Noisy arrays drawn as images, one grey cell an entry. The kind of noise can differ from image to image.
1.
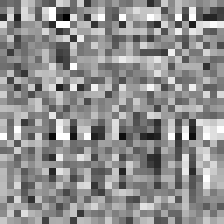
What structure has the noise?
low rank plus noise
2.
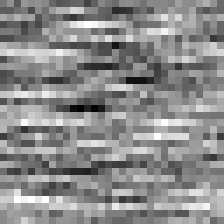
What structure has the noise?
streaked along the rows
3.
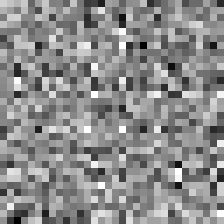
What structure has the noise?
low rank plus noise
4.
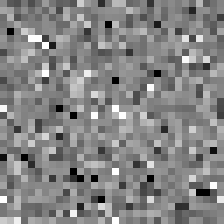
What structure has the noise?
heavy tails
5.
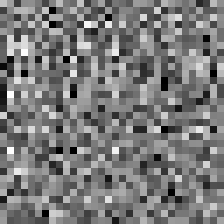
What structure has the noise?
low rank plus noise
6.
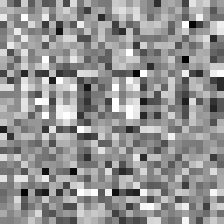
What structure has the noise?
low rank plus noise
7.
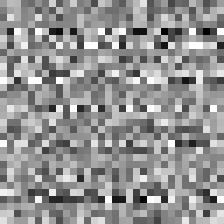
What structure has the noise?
rows of uneven size
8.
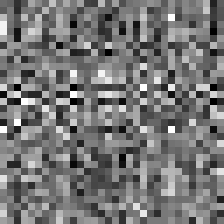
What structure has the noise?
low rank plus noise
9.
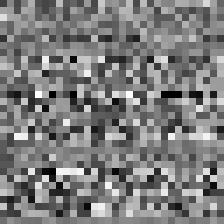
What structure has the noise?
rows of uneven size
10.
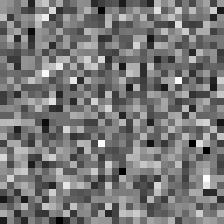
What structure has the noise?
independent entries
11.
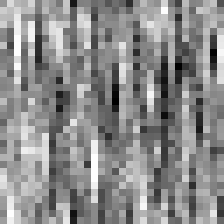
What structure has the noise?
streaked along the columns
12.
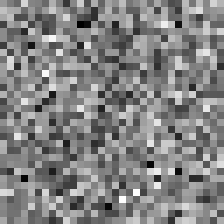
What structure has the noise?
independent entries
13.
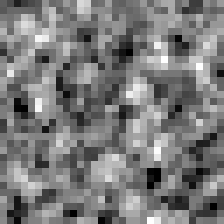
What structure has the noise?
blotchy
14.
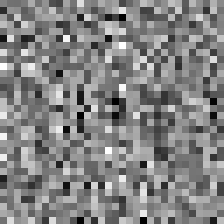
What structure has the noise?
low rank plus noise
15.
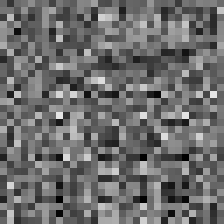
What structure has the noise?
low rank plus noise
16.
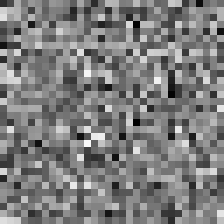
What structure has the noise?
low rank plus noise
